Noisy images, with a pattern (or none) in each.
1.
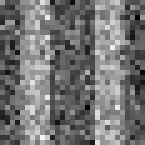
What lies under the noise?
vertical stripes
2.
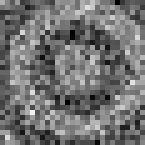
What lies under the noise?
rings round one point
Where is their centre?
centre
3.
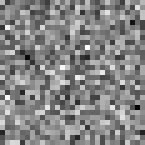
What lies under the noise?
only noise
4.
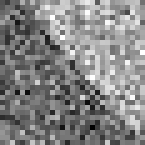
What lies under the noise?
a sharp edge
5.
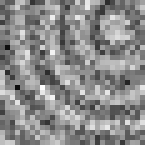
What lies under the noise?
rings round one point
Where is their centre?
top right
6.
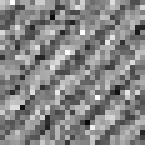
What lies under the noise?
diagonal stripes
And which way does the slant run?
bottom left to top right
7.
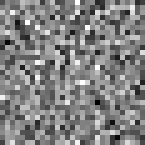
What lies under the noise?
only noise
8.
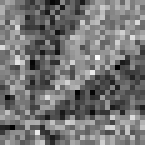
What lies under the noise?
spokes from one point
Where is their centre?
bottom left
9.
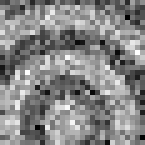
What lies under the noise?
rings round one point
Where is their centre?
bottom middle
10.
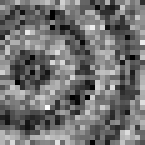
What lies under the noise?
rings round one point
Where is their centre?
middle left
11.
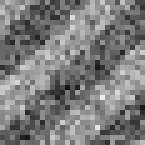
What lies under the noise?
diagonal stripes
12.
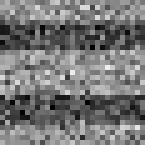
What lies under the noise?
horizontal stripes
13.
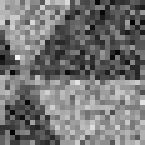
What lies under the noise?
spokes from one point
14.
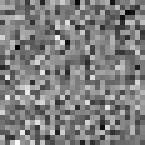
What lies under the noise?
only noise
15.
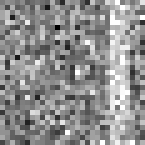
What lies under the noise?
one vertical stripe
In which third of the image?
right
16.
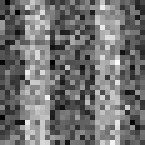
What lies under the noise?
vertical stripes
